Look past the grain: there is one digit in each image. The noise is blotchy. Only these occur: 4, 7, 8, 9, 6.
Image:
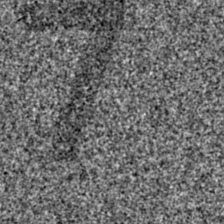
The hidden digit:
7
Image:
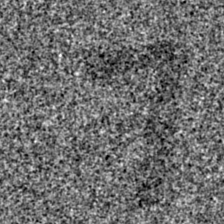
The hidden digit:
7
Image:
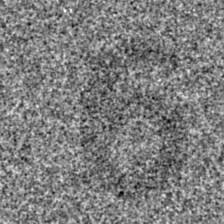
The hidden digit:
6
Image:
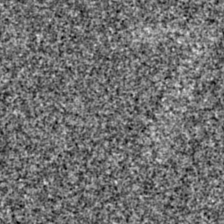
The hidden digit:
7
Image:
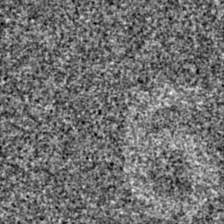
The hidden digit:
6
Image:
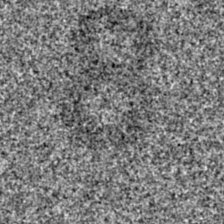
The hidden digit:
8
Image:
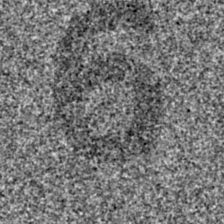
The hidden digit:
6
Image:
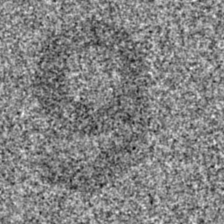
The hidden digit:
9
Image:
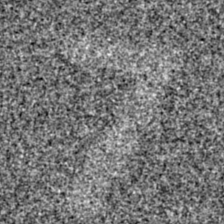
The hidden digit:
7
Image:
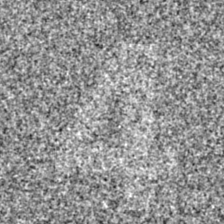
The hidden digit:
4
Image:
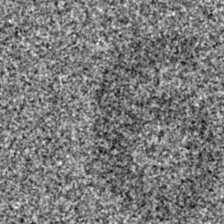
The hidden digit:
6
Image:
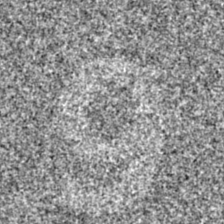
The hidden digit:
9
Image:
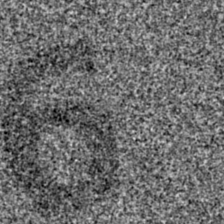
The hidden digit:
6
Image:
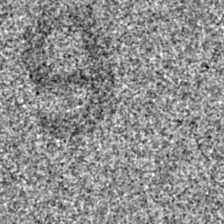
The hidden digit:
9
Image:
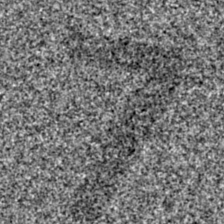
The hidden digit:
7
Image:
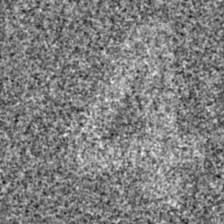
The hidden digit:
4
